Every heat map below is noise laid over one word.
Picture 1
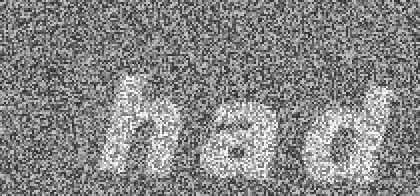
had
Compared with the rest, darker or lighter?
lighter
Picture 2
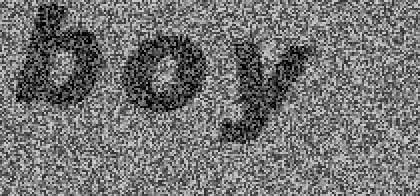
boy
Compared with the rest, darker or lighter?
darker
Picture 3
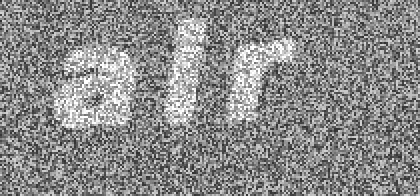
air
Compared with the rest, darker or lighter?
lighter
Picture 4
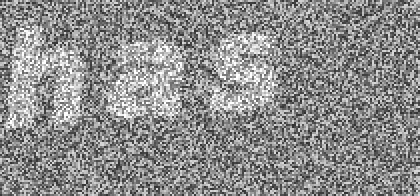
has
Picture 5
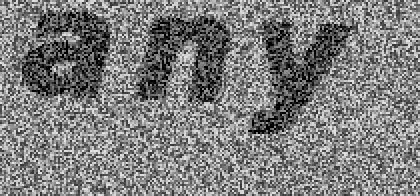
any
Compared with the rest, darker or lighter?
darker
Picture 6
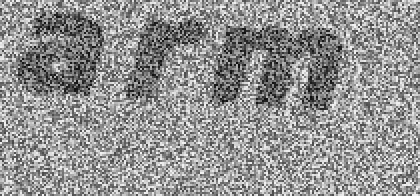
arm
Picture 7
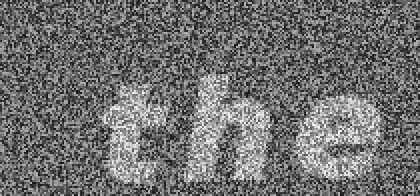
the
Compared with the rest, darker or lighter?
lighter
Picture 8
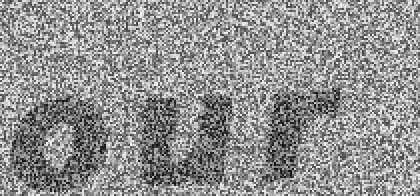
our
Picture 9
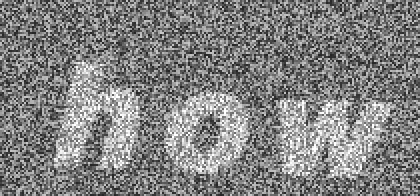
how
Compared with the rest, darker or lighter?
lighter
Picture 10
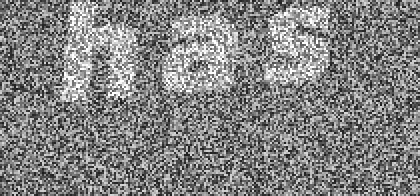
has
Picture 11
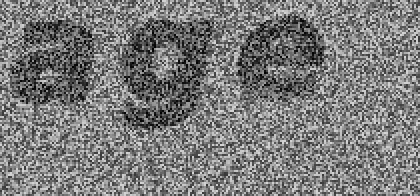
age
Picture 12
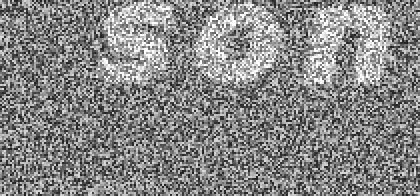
son
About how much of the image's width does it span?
two thirds
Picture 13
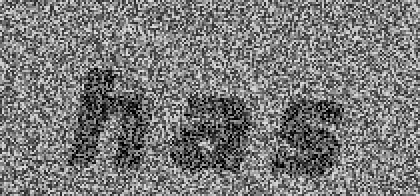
has
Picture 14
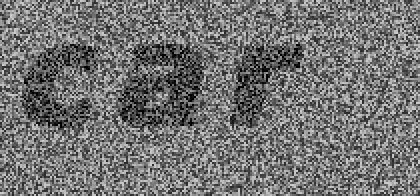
car
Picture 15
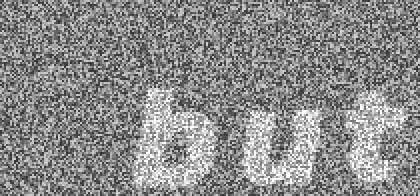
but
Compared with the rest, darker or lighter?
lighter
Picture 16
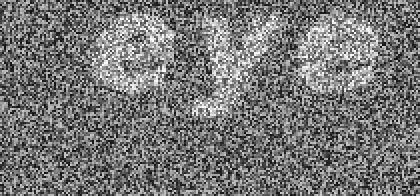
eye
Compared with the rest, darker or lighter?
lighter
